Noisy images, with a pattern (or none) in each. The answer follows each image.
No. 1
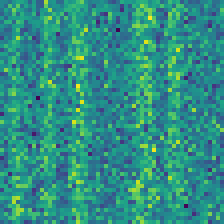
bands of columns
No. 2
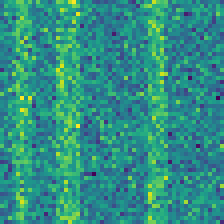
bands of columns
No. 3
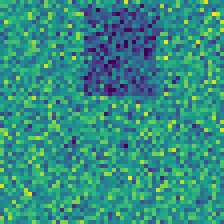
one block
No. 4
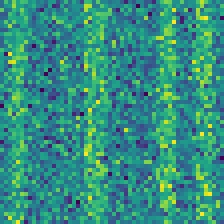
bands of columns
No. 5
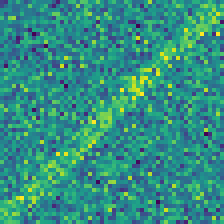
a diagonal band
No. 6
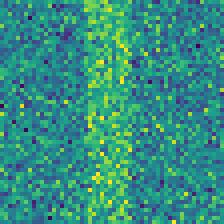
one band of columns
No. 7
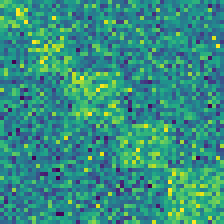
blocks along the diagonal
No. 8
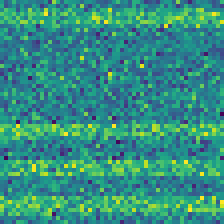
bands of rows
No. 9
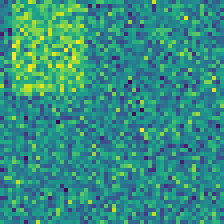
one block
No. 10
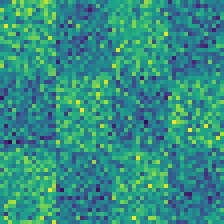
a checkerboard
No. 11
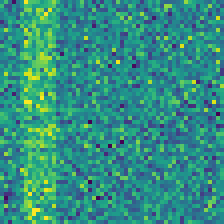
one band of columns
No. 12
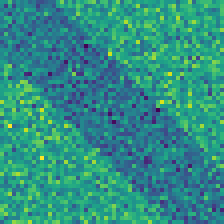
a diagonal band
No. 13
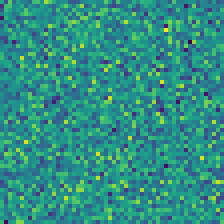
only noise
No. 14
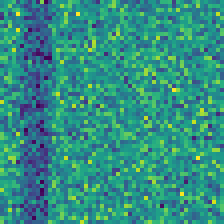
one band of columns
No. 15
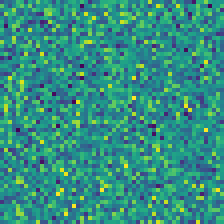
only noise
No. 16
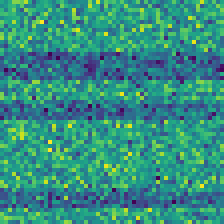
bands of rows
